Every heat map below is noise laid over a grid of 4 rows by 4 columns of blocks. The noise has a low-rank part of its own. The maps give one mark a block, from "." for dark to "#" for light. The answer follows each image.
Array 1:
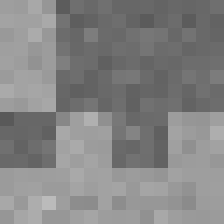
#...
#...
.#.#
####
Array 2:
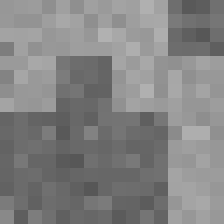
###.
#.##
...#
...#
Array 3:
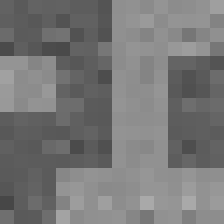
..##
#.#.
..#.
.###
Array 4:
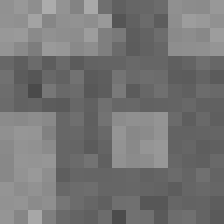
##.#
....
#.#.
#...
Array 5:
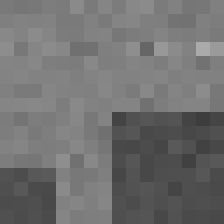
####
####
##..
.#..
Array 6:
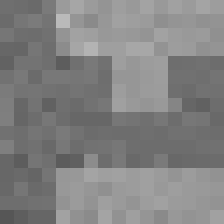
.###
..#.
....
.###
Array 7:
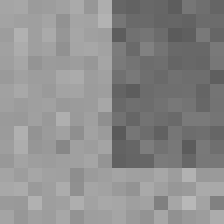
##..
##..
##..
####
